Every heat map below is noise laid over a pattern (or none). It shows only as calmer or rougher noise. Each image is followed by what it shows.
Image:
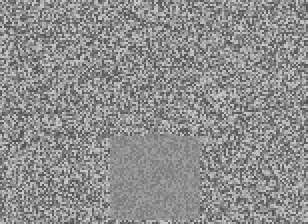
one block
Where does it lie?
bottom middle
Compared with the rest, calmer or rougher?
calmer
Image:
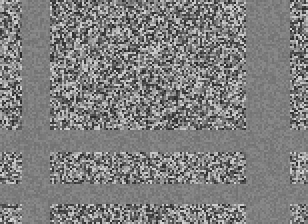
bands of rows crossing bands of columns
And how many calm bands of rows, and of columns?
2 and 2
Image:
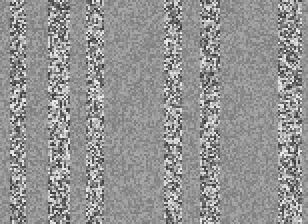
bands of columns
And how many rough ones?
6
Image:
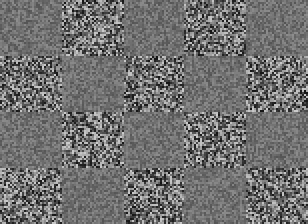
a checkerboard
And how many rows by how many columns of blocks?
4 by 5
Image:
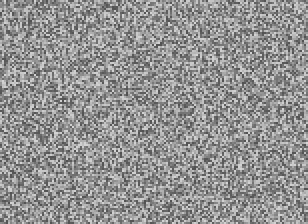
only noise
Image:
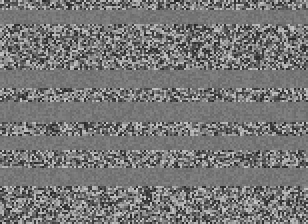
bands of rows
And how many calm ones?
5
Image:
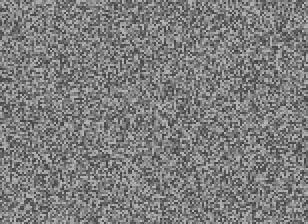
only noise
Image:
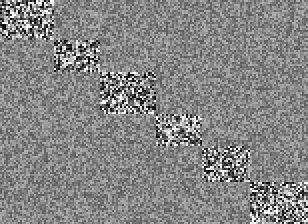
blocks along the diagonal
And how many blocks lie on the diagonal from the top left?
6
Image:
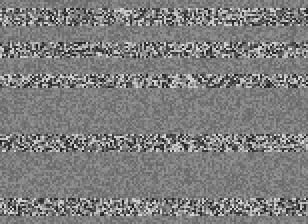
bands of rows
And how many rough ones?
5
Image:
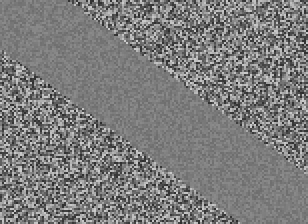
a diagonal band
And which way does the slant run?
top left to bottom right
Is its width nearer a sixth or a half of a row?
a half
